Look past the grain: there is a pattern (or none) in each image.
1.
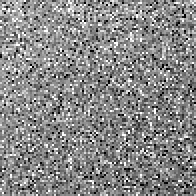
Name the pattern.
a smooth slope
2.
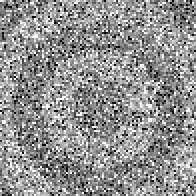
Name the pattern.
rings round one point
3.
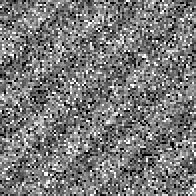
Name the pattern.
diagonal stripes
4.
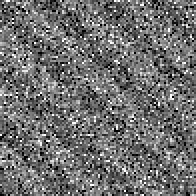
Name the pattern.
diagonal stripes
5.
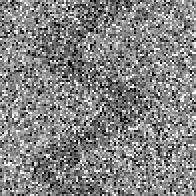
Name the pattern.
a wavy band
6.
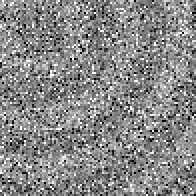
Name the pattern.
rings round one point
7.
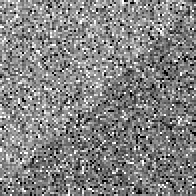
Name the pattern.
a sharp edge
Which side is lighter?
top left
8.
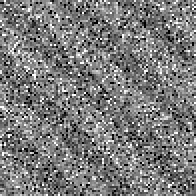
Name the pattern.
diagonal stripes
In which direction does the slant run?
top left to bottom right
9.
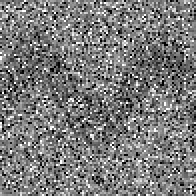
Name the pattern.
a wavy band
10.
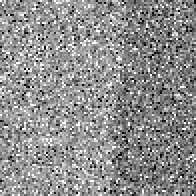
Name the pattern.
a sharp edge
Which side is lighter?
left
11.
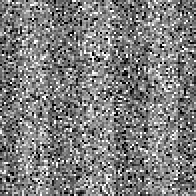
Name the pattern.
vertical stripes
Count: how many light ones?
3
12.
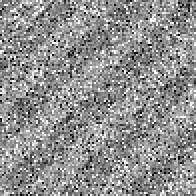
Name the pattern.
diagonal stripes
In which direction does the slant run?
bottom left to top right
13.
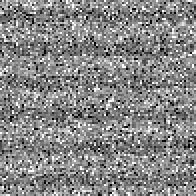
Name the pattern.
horizontal stripes
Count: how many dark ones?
6
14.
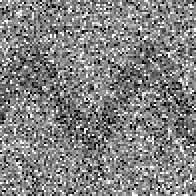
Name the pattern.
a wavy band
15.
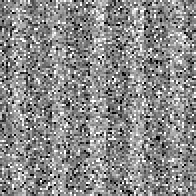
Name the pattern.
vertical stripes
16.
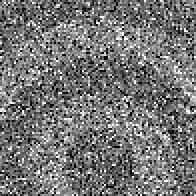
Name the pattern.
rings round one point
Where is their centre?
bottom middle
